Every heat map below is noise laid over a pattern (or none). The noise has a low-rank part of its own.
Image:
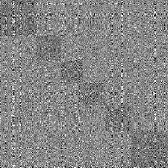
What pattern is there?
blocks along the diagonal
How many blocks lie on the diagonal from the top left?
6
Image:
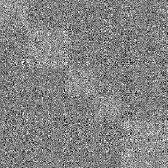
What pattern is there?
blocks along the diagonal
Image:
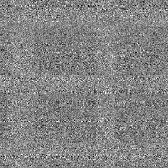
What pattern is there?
bands of rows crossing bands of columns
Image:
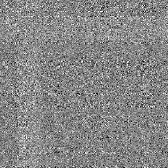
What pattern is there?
bands of rows crossing bands of columns
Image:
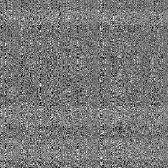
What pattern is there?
bands of rows
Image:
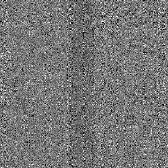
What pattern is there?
one band of columns
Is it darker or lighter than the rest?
darker
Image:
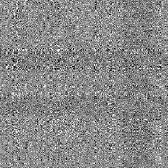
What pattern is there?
bands of rows crossing bands of columns
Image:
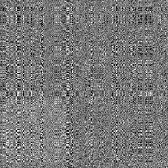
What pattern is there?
one block
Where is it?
bottom left
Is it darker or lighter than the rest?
lighter
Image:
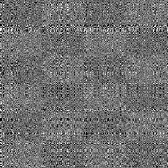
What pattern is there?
a checkerboard
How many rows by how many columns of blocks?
6 by 4
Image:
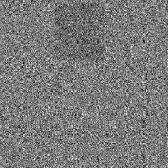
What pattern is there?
one block
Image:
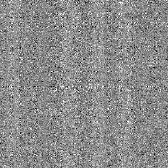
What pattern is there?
bands of columns
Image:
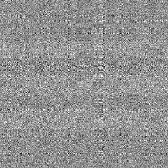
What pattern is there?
bands of rows
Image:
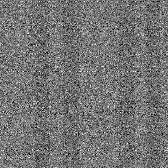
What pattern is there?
bands of columns
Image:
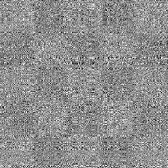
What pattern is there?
a checkerboard
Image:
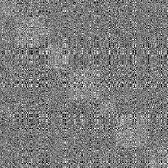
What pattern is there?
blocks along the diagonal
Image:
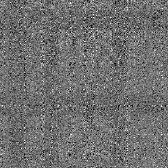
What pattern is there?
bands of rows crossing bands of columns
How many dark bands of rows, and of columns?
2 and 3
